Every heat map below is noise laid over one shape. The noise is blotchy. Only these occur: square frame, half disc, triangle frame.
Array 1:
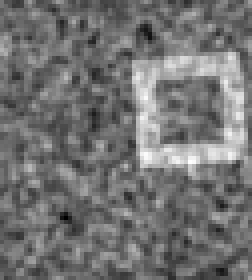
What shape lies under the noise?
square frame
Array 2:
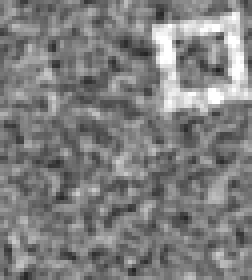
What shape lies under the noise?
square frame
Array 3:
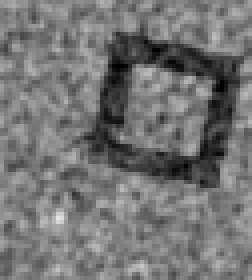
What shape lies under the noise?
square frame
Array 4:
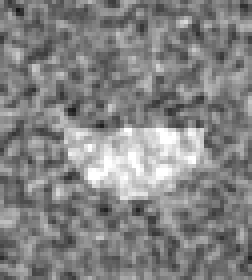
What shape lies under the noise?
half disc
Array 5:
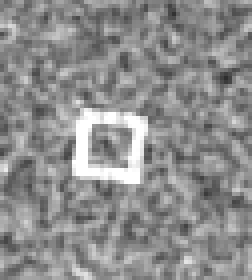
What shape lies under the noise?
square frame
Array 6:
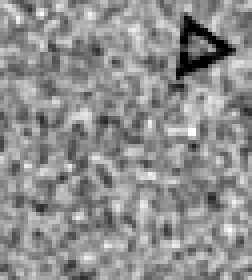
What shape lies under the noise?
triangle frame
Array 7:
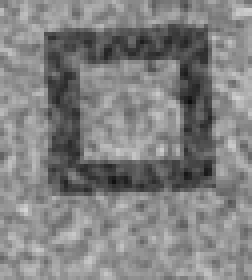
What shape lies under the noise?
square frame
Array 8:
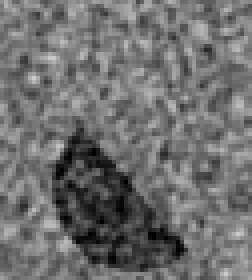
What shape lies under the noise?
half disc
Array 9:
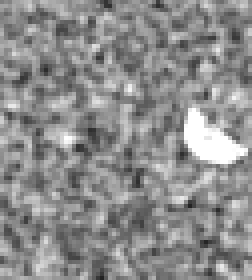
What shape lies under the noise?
half disc
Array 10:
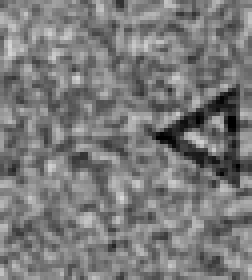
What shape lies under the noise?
triangle frame
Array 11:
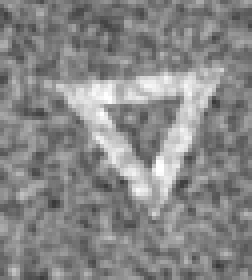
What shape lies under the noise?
triangle frame
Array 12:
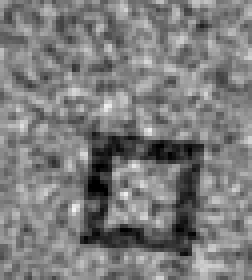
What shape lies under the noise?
square frame
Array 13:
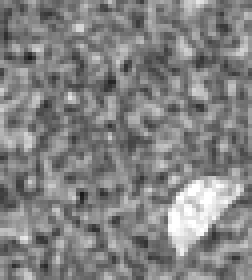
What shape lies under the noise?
half disc
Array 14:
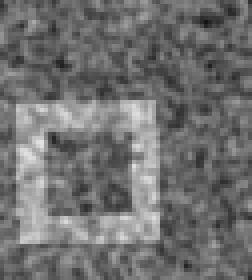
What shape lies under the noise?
square frame
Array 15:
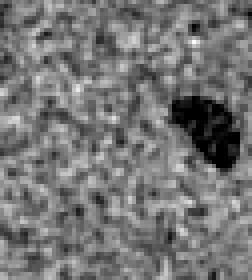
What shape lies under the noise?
half disc
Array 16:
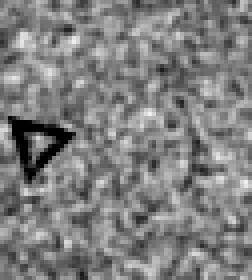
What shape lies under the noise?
triangle frame
